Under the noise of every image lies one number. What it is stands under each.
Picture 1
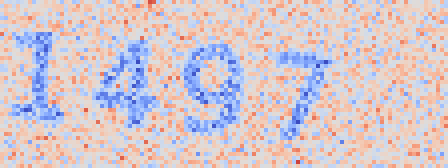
1497
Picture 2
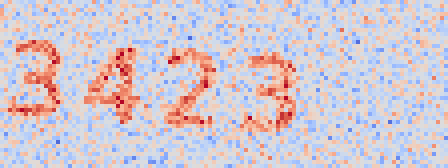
3423
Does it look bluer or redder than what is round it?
redder
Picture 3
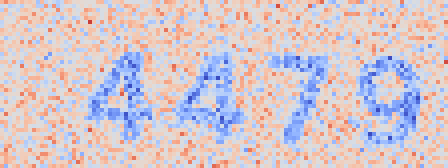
4479
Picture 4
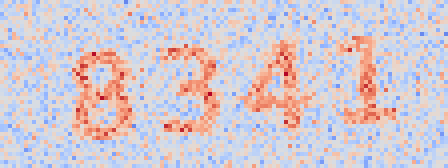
8341
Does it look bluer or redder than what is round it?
redder
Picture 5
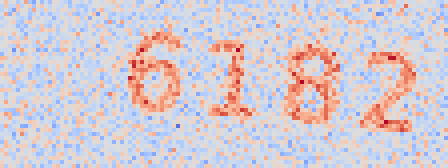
6182
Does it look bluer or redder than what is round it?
redder
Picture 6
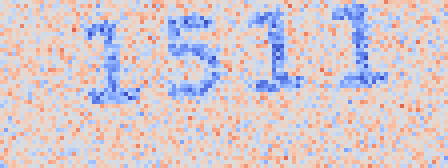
1511
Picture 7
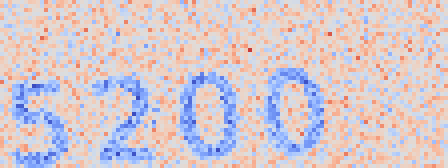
5200
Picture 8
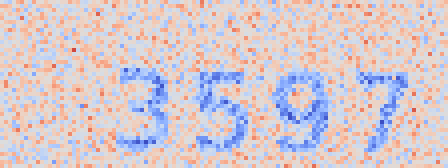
3597
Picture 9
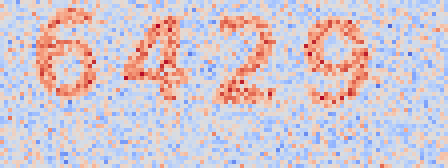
6429
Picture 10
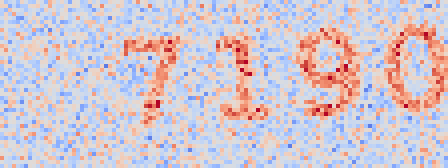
7190
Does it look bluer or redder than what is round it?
redder
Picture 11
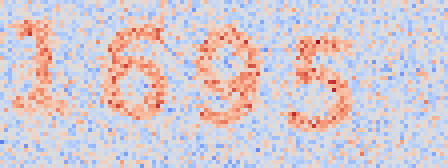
1695
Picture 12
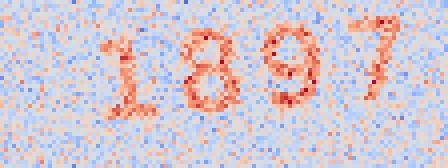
1897
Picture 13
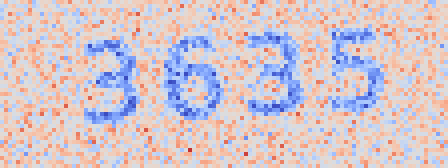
3635
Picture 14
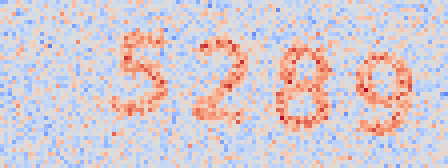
5289
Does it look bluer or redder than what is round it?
redder
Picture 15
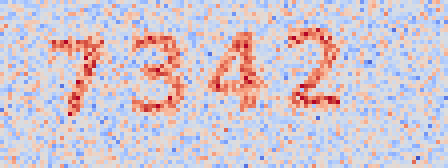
7342
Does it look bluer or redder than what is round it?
redder
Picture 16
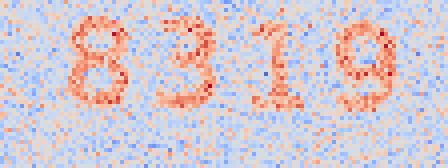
8319
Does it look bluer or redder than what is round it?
redder
